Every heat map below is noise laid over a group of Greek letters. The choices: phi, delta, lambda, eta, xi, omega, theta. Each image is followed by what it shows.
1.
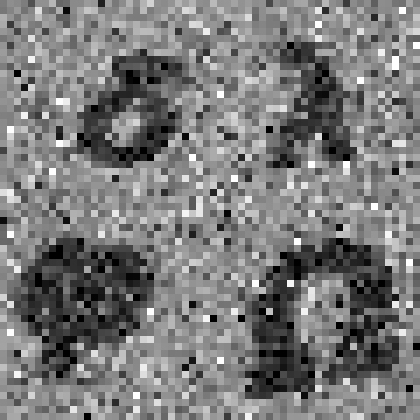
top left: delta; top right: lambda; bottom left: phi; bottom right: omega
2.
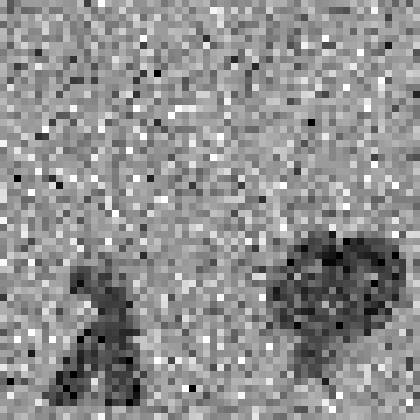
bottom left: lambda; bottom right: phi
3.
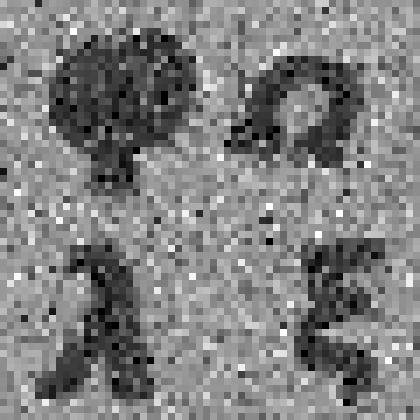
top left: phi; top right: omega; bottom left: lambda; bottom right: xi
